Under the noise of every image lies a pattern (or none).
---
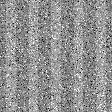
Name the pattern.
vertical stripes
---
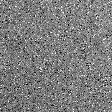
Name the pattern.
a smooth slope
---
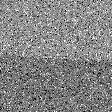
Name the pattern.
a sharp edge
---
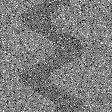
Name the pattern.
a wavy band
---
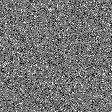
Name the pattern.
only noise
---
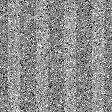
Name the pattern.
vertical stripes
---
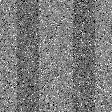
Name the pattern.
vertical stripes
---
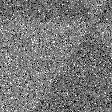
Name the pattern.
spokes from one point
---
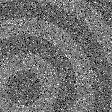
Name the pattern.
rings round one point
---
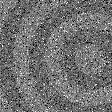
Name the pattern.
rings round one point
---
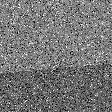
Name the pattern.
a sharp edge
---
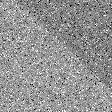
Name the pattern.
a sharp edge
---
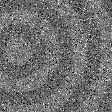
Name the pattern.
rings round one point
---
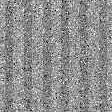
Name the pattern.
vertical stripes
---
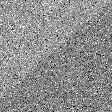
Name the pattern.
a sharp edge
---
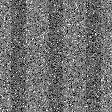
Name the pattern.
vertical stripes
